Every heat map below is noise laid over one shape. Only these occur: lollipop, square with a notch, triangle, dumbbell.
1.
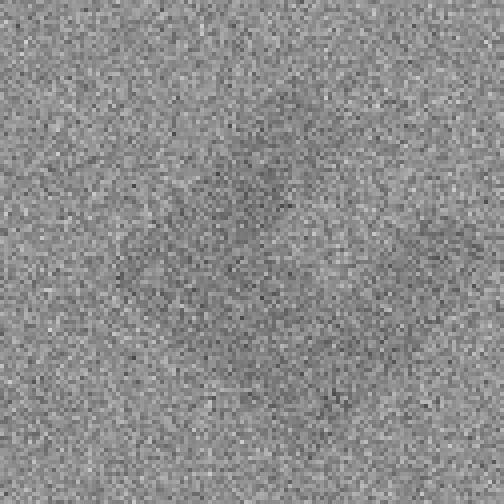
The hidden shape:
square with a notch
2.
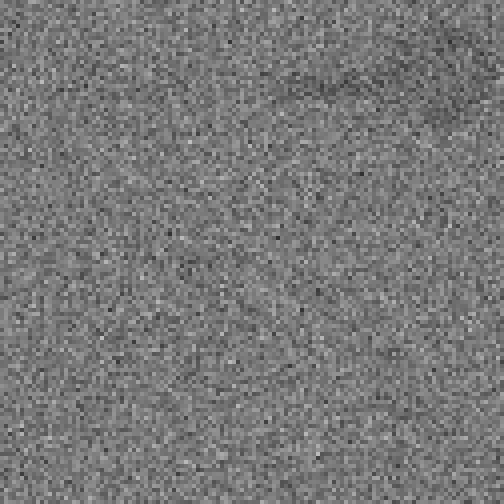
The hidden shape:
lollipop
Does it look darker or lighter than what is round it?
darker
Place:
top right
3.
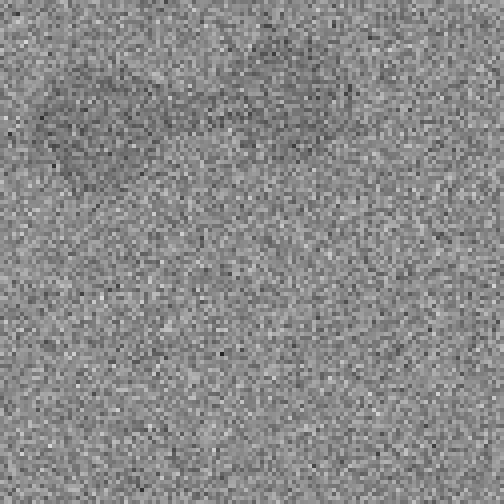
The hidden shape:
dumbbell
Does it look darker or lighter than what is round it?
darker
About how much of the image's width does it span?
two thirds
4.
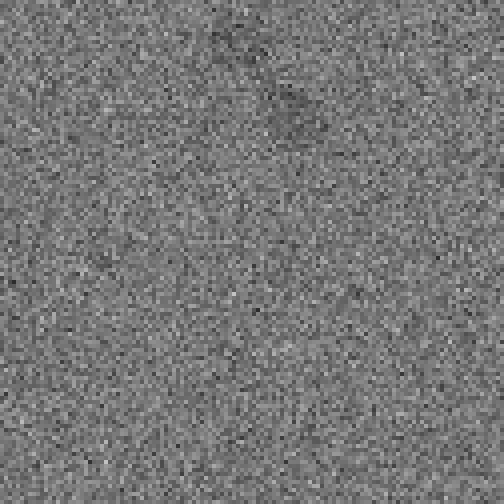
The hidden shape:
dumbbell
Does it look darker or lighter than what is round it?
darker
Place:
top middle
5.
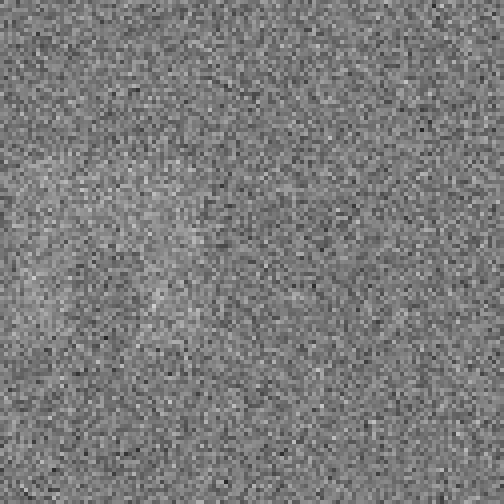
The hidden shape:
square with a notch
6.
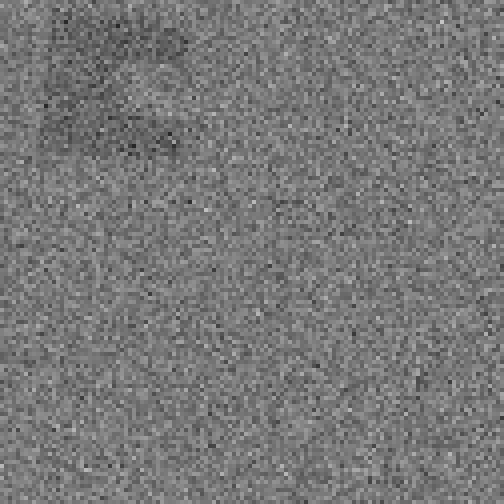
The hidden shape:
square with a notch
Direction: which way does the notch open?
right
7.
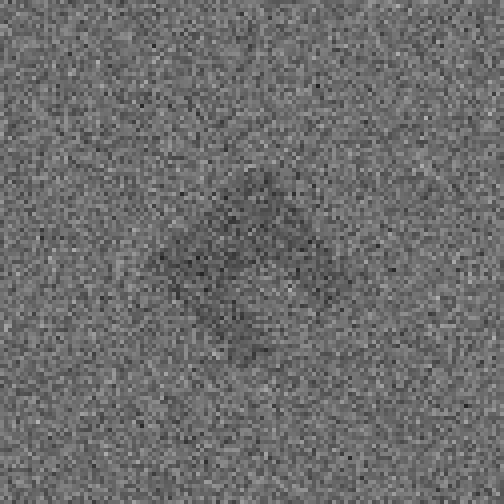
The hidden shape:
square with a notch
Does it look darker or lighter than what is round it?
darker
